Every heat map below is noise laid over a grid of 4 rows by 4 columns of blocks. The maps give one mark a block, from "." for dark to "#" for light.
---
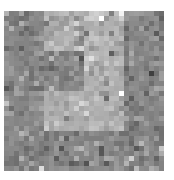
.##.
..#.
.##.
....
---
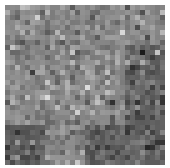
####
###.
###.
.#..
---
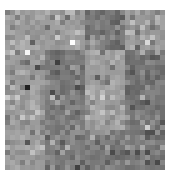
##.#
#.#.
#.#.
#...
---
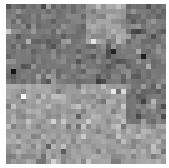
..#.
....
###.
####
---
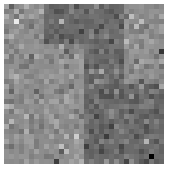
#..#
##.#
##..
##..
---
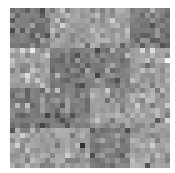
.##.
#..#
..##
##.#
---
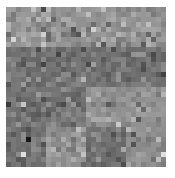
####
....
..##
.#.#
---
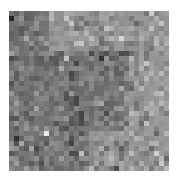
.###
...#
...#
..##
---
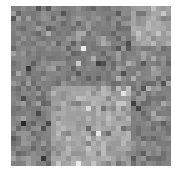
...#
....
.##.
.##.
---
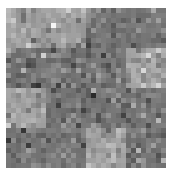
##..
...#
#...
..#.
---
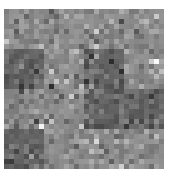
####
.#.#
##..
.###
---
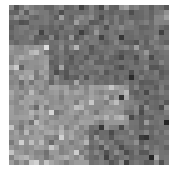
....
#...
###.
##..
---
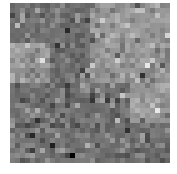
..##
#.##
...#
....
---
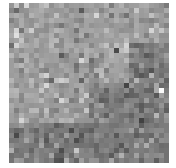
####
###.
##..
....
